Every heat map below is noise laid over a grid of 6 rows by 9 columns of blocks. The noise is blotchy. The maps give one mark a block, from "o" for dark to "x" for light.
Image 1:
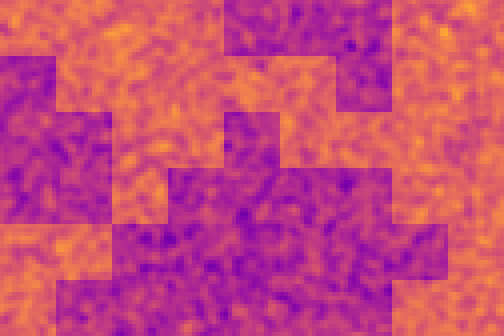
x x x x o o o x x
o x x x x x o x x
o o x x o x x x x
o o x o o o o x x
x x o o o o o o x
x o o o o o o x x
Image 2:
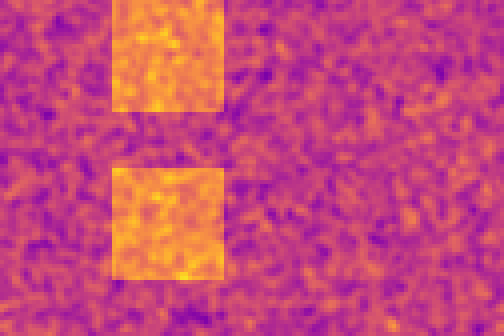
o o x x o o o o o
o o x x o o o o o
o o o o o o o o o
o o x x o o o o o
o o x x o o o o o
o o o o o o o o o
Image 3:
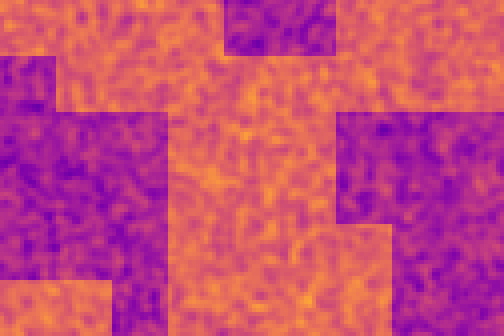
x x x x o o x x x
o x x x x x x x x
o o o x x x o o o
o o o x x x o o o
o o o x x x x o o
x x o x x x x o o
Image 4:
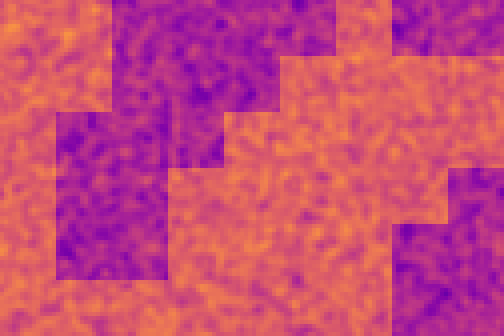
x x o o o o x o o
x x o o o x x x x
x o o o x x x x x
x o o x x x x x o
x o o x x x x o o
x x x x x x x o o
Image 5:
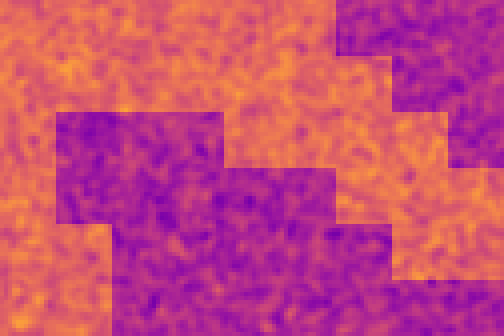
x x x x x x o o o
x x x x x x x o o
x o o o x x x x o
x o o o o o x x x
x x o o o o o x x
x x o o o o o o o
